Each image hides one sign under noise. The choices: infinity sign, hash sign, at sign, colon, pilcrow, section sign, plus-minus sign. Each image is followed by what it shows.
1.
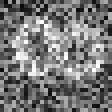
infinity sign
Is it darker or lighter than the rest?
lighter
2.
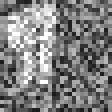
pilcrow
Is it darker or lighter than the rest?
lighter
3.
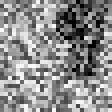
pilcrow
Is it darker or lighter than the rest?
darker
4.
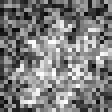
hash sign
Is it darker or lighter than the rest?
lighter
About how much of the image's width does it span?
nearly all
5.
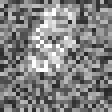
section sign
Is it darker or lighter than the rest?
lighter
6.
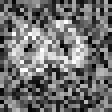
infinity sign
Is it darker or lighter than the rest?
lighter
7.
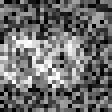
infinity sign
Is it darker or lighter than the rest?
lighter
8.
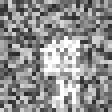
pilcrow
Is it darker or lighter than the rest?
lighter
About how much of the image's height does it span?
two thirds
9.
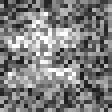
plus-minus sign
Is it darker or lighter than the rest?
lighter
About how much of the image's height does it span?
two thirds
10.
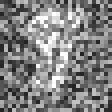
pilcrow
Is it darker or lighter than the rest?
lighter
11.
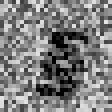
section sign
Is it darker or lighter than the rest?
darker
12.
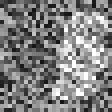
section sign
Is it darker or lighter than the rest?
lighter
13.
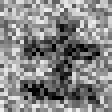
plus-minus sign
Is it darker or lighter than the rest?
darker
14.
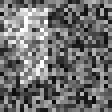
pilcrow
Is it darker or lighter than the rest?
lighter
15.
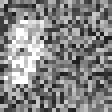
section sign
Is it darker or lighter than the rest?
lighter
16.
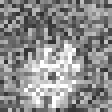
hash sign
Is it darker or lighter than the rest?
lighter
